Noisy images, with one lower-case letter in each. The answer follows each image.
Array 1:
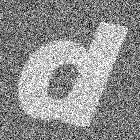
d
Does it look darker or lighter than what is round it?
lighter
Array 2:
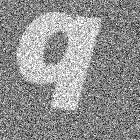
q
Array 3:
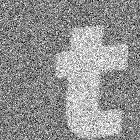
t
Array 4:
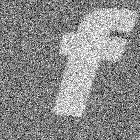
f
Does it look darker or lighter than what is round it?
lighter
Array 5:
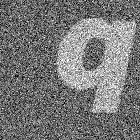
q
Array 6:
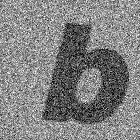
b
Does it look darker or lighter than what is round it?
darker
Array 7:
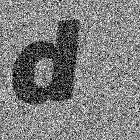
d
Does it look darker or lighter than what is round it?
darker
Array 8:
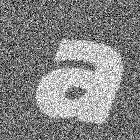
a
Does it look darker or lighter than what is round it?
lighter
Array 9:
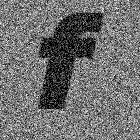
f
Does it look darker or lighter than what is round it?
darker
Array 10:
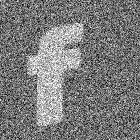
f
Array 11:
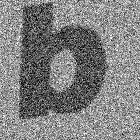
b
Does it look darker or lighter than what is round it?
darker
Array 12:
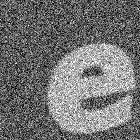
e
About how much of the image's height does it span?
two thirds
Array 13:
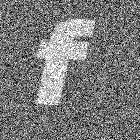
f
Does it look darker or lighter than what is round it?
lighter
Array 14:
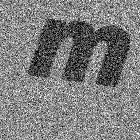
m
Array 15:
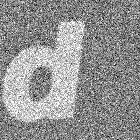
d
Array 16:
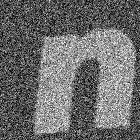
n
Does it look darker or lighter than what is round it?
lighter
